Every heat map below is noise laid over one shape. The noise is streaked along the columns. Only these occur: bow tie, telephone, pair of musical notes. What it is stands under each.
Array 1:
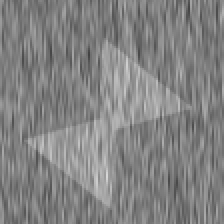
bow tie
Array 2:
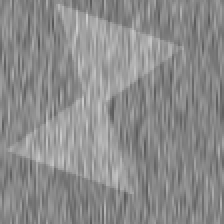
bow tie
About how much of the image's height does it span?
nearly all
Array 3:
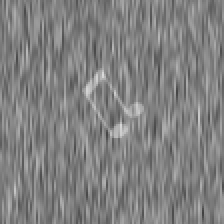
pair of musical notes
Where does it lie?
centre
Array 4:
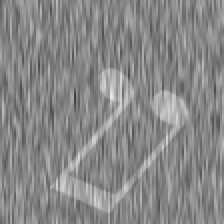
pair of musical notes
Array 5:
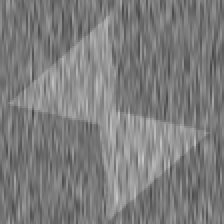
bow tie
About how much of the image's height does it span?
nearly all
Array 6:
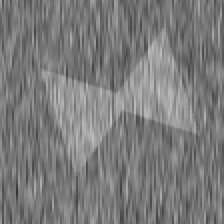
bow tie
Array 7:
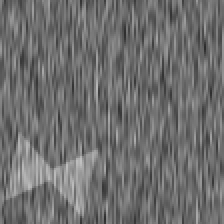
bow tie
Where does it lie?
bottom left
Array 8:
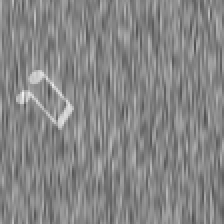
pair of musical notes
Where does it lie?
middle left
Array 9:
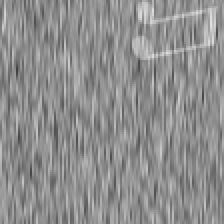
pair of musical notes
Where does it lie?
top right
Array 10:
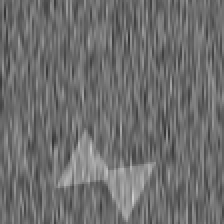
bow tie
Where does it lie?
bottom middle
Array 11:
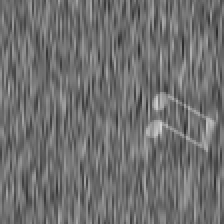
pair of musical notes
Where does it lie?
middle right
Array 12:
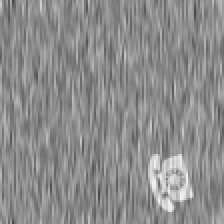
telephone
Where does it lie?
bottom right
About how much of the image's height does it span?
a quarter
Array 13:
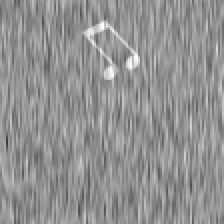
pair of musical notes
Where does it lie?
top middle
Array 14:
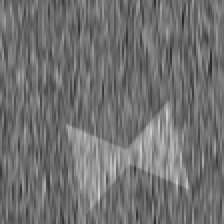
bow tie
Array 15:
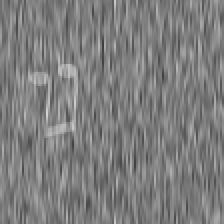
pair of musical notes
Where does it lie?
middle left
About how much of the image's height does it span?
a third
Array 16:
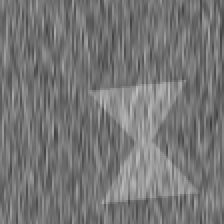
bow tie
